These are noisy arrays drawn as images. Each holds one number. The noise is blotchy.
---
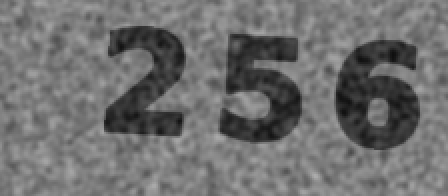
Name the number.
256
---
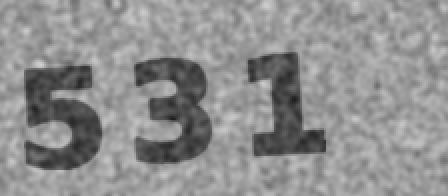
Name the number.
531
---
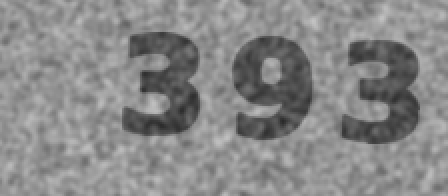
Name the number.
393
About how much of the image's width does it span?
two thirds
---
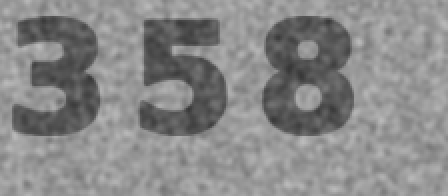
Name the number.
358
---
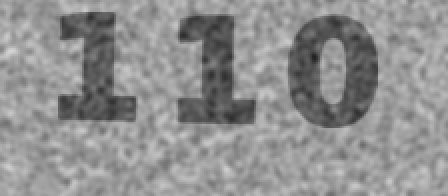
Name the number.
110
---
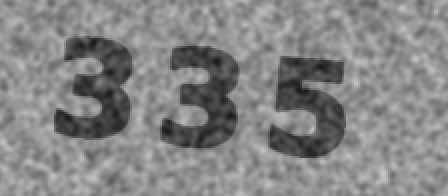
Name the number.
335
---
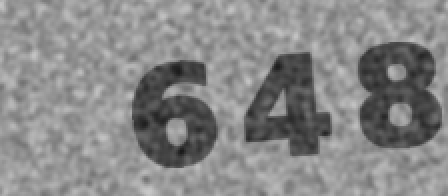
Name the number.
648
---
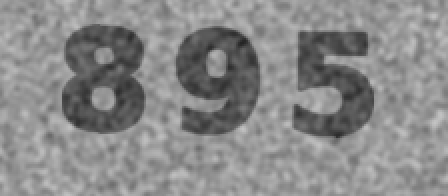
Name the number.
895
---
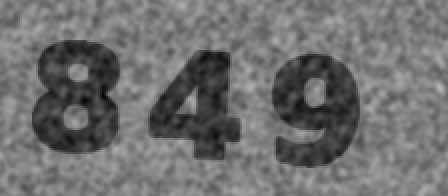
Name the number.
849
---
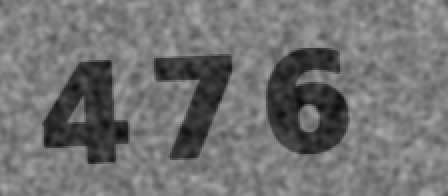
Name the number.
476
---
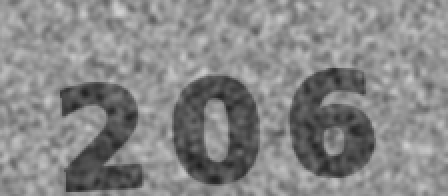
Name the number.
206
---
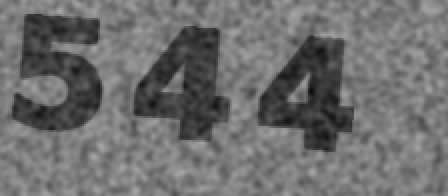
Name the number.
544
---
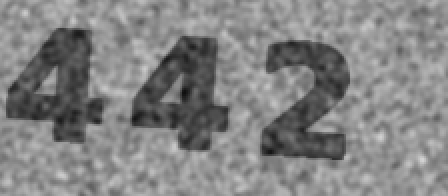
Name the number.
442
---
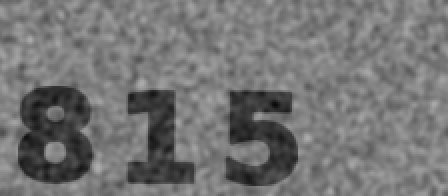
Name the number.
815
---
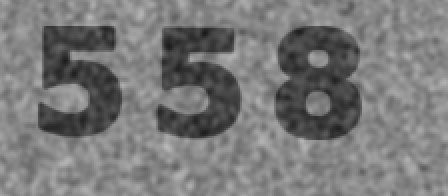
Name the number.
558
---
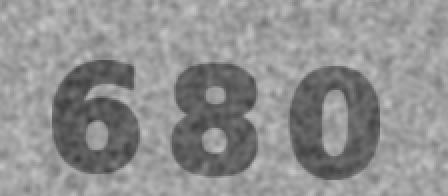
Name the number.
680
